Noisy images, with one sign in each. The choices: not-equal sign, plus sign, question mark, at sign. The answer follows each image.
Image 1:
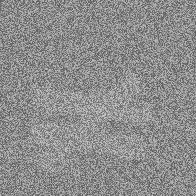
not-equal sign
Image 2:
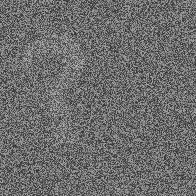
question mark
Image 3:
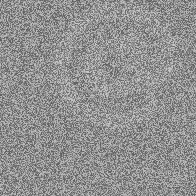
at sign
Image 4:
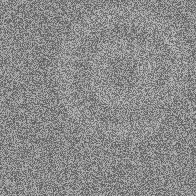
at sign
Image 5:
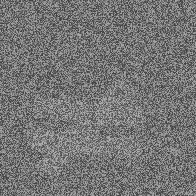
not-equal sign
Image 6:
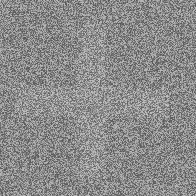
plus sign
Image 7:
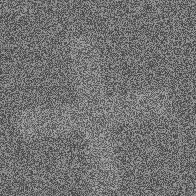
plus sign
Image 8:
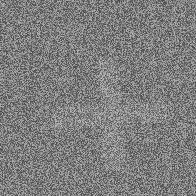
plus sign
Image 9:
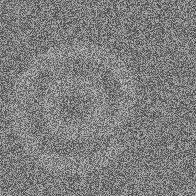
at sign
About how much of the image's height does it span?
two thirds
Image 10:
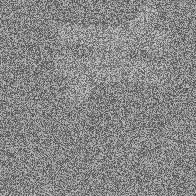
not-equal sign
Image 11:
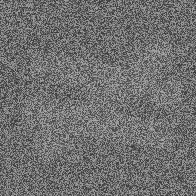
not-equal sign
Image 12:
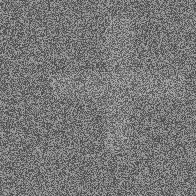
plus sign
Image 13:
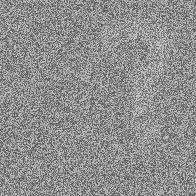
question mark
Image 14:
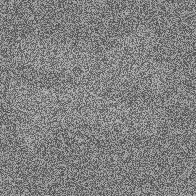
not-equal sign
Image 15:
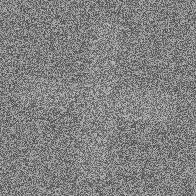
plus sign
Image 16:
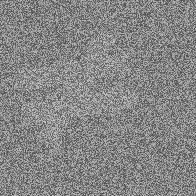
not-equal sign
